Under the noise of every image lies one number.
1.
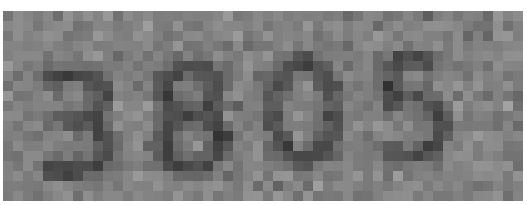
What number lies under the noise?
3805
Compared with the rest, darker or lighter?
darker
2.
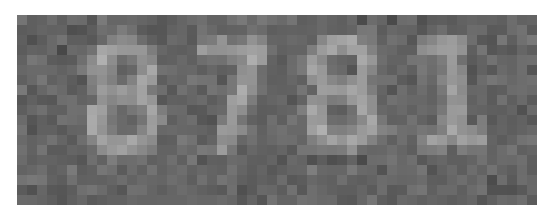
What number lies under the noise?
8781
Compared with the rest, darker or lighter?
lighter
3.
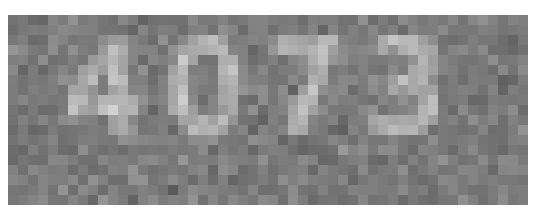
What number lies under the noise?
4073
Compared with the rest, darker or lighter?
lighter
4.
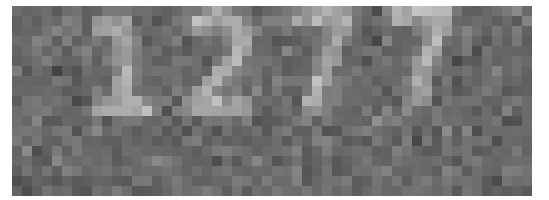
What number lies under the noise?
1277
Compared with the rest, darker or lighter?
lighter
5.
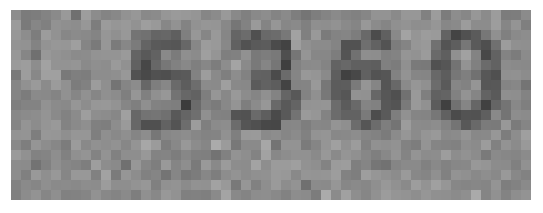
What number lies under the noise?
5360
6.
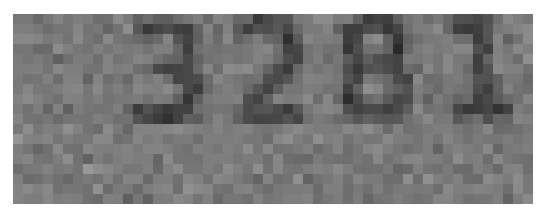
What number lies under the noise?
3281
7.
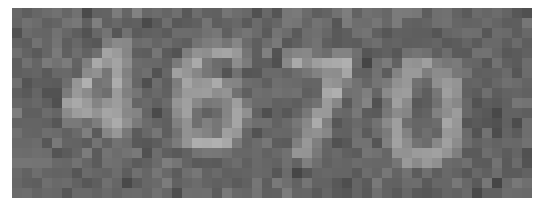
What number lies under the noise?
4670
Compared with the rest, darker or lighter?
lighter
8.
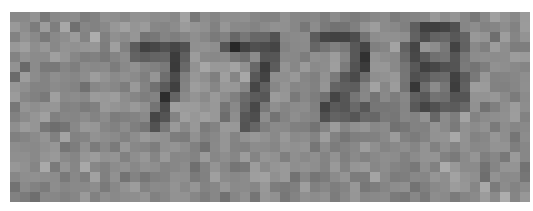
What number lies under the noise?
7728
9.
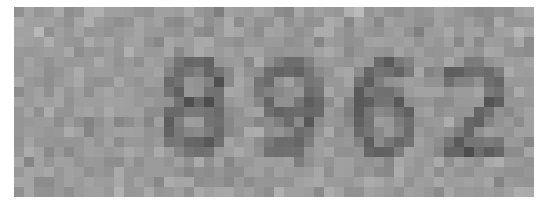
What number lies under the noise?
8962
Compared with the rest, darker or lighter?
darker
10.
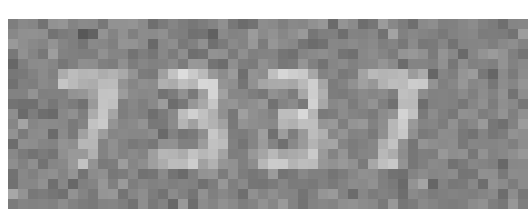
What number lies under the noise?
7337
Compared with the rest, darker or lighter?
lighter
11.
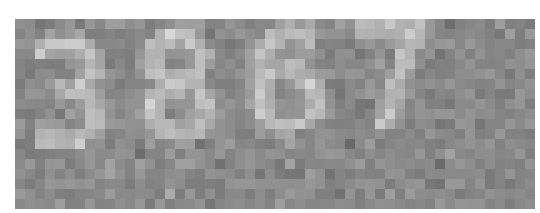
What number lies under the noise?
3867
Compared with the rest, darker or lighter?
lighter
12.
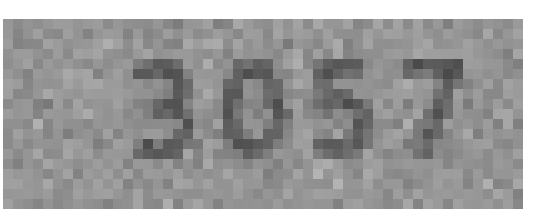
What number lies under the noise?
3057
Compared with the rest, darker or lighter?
darker
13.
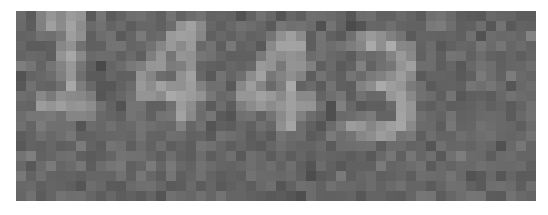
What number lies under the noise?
1443
